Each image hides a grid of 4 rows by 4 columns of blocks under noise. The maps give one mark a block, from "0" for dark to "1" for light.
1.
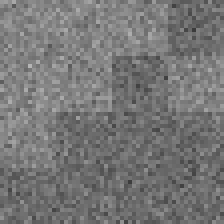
1 1 1 0
1 1 0 1
1 0 0 0
0 0 0 0
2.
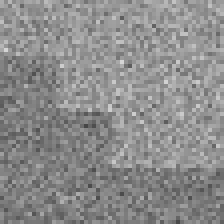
1 1 1 1
0 1 1 1
0 0 1 1
0 0 0 0
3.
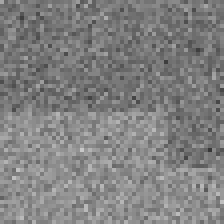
0 0 0 0
0 0 0 0
1 1 1 0
1 1 1 1
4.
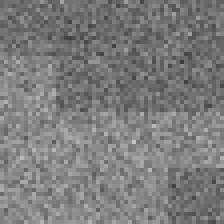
0 0 0 0
1 0 0 0
1 1 1 1
1 1 1 0
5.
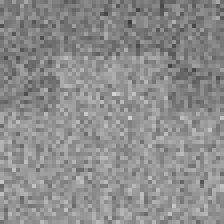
0 0 0 0
0 1 1 0
1 1 1 1
1 1 1 1
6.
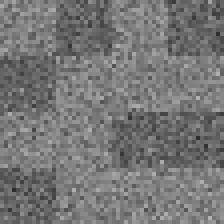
1 0 1 0
0 1 1 1
1 1 0 0
0 1 1 1
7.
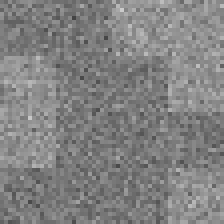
0 0 1 1
1 0 0 1
1 0 0 0
0 0 0 1
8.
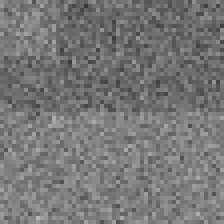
1 0 0 0
0 0 0 0
1 1 1 1
1 1 1 1
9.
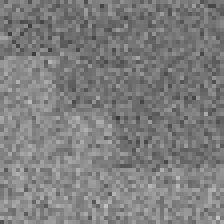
0 0 0 0
1 0 0 0
1 1 0 0
1 1 1 1
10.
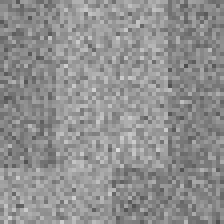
0 1 1 0
0 1 1 0
0 1 1 0
1 1 0 0
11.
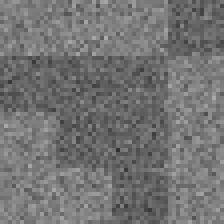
1 1 1 0
0 0 0 1
1 0 0 1
1 1 0 1
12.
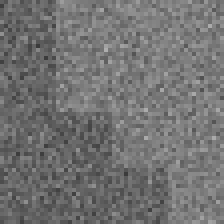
0 1 1 1
0 1 1 1
0 0 1 1
0 0 0 1
